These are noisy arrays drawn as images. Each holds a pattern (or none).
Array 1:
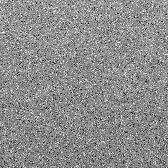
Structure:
a smooth slope
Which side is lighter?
top
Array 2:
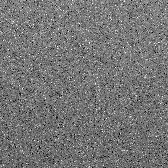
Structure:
a smooth slope
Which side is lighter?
top
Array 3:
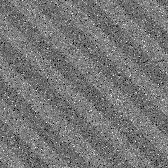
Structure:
diagonal stripes
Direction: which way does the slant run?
top left to bottom right
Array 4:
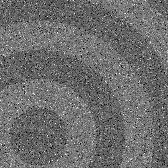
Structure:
rings round one point
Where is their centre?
bottom left
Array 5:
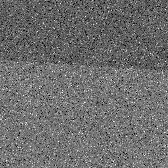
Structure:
a sharp edge
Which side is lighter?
bottom
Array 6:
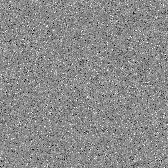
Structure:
only noise
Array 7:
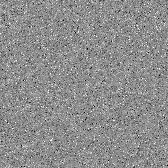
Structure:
only noise
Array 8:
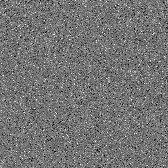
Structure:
only noise
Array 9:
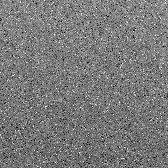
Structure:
a smooth slope
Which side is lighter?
top
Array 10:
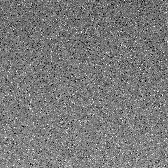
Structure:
a smooth slope
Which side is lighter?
bottom
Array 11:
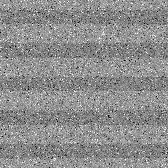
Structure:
horizontal stripes
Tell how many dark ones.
5
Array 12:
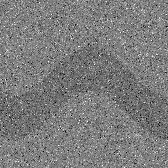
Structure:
a wavy band
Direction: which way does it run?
left to right
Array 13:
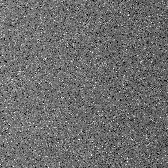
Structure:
a smooth slope
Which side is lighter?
left
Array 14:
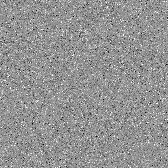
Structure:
only noise
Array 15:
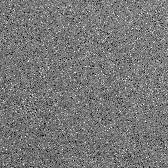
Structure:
a smooth slope
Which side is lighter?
top right
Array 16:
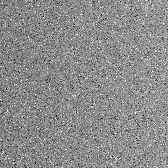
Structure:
a smooth slope
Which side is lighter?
right
